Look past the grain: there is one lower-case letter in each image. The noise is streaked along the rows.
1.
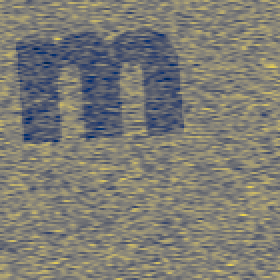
m
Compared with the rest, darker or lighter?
darker
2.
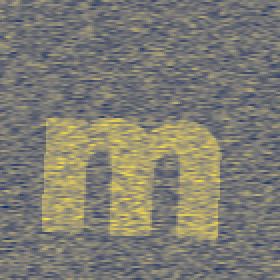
m
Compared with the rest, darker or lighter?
lighter
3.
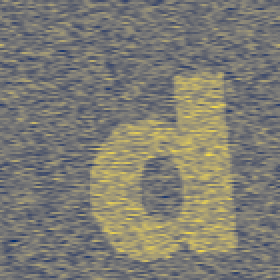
d
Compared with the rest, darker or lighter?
lighter
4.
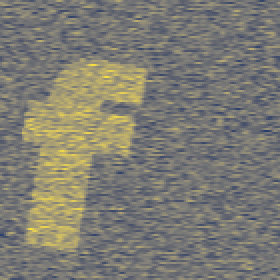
f
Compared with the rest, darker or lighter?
lighter
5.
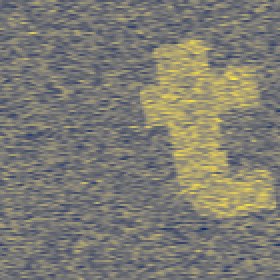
t
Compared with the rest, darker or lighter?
lighter
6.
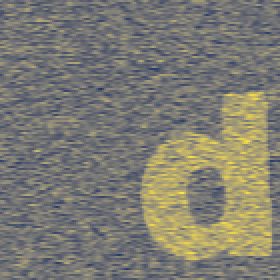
d
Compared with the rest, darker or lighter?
lighter
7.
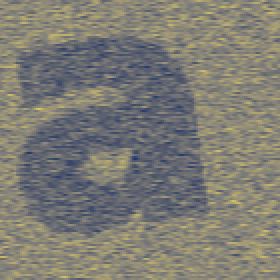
a
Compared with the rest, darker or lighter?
darker
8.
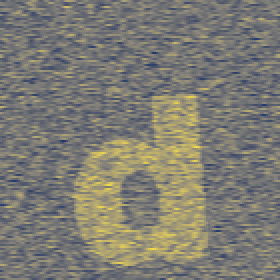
d
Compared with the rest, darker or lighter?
lighter
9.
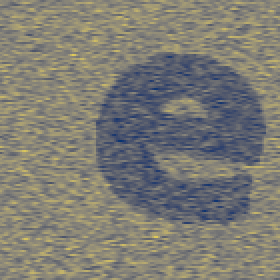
e
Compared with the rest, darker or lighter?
darker
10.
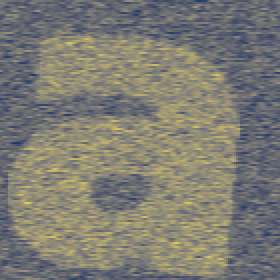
a
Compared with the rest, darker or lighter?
lighter
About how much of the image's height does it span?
nearly all
